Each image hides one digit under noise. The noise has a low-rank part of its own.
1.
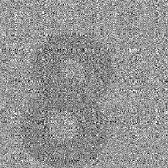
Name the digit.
8
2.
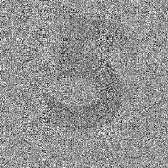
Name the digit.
5
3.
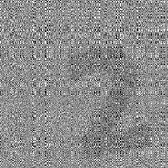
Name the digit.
2
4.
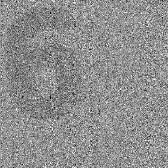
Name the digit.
6
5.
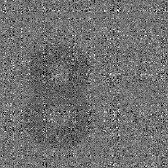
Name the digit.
8
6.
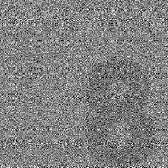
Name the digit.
8
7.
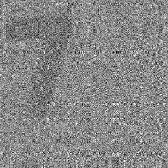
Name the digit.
7
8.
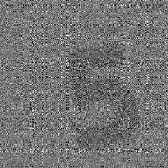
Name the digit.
5
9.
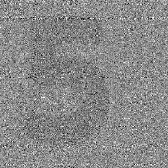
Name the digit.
5
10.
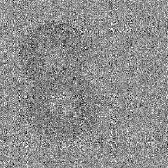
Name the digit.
8
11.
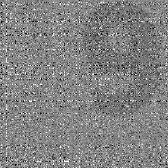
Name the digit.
9
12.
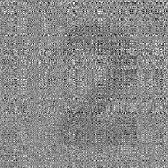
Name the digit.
2
